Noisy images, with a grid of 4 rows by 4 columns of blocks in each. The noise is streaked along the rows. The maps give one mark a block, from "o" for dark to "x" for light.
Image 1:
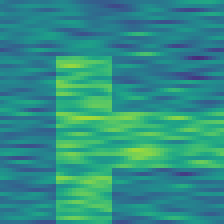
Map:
o o o o
o x o o
o x x x
o x o o
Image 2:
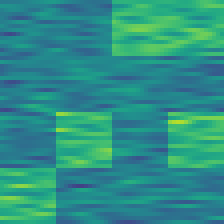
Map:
o o x x
o o o o
o x o x
x o o o
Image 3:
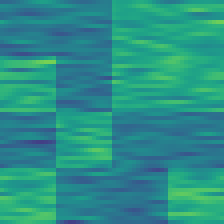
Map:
o o x x
x o x x
o x o o
x o o x
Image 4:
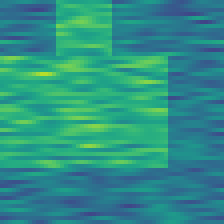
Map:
o x o o
x x x o
x x x o
o o o o
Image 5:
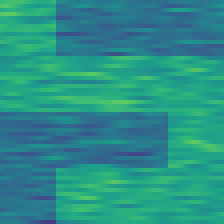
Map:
x o o o
x x x x
o o o x
o x x x
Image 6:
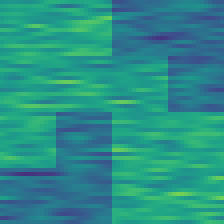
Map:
x x o o
x x x o
x o x x
o o x x
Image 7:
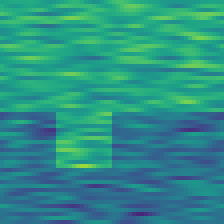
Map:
x x x x
x x x x
o x o o
o o o o
